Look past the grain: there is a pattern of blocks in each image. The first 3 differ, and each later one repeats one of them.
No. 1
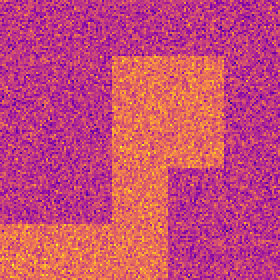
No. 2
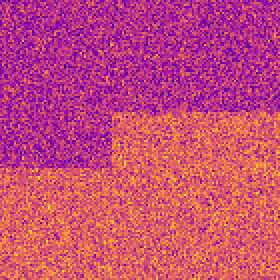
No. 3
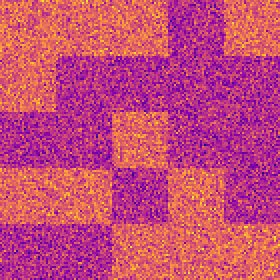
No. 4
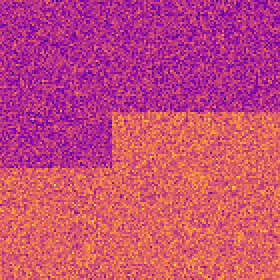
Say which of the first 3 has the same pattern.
2
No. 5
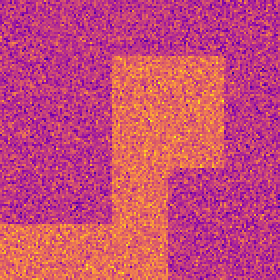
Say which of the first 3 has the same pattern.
1
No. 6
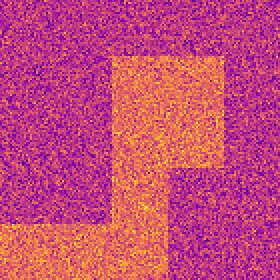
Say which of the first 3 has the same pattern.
1
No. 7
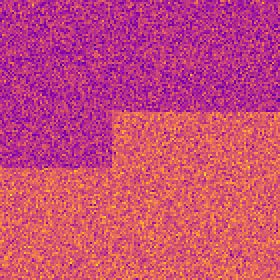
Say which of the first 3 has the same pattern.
2
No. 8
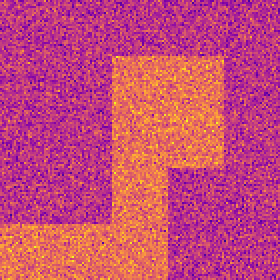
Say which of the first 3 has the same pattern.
1
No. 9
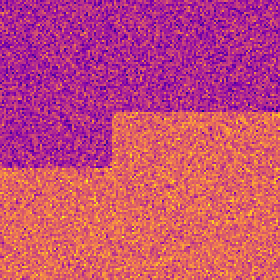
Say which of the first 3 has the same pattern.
2
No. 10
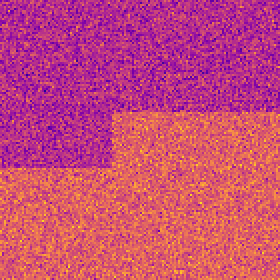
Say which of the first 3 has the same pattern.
2
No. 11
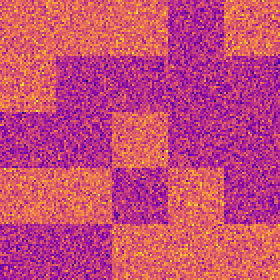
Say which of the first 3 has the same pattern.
3
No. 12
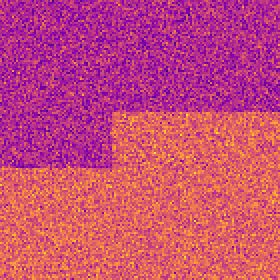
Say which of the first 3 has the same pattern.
2
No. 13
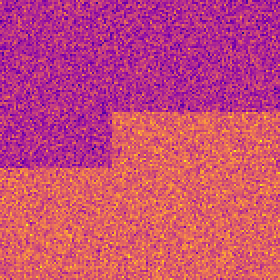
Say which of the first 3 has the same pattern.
2
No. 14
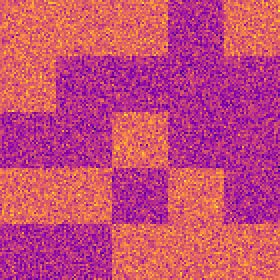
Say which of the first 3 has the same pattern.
3
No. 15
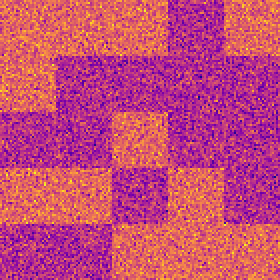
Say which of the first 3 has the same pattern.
3
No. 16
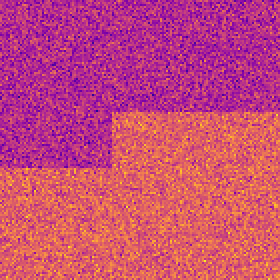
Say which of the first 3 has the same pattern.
2
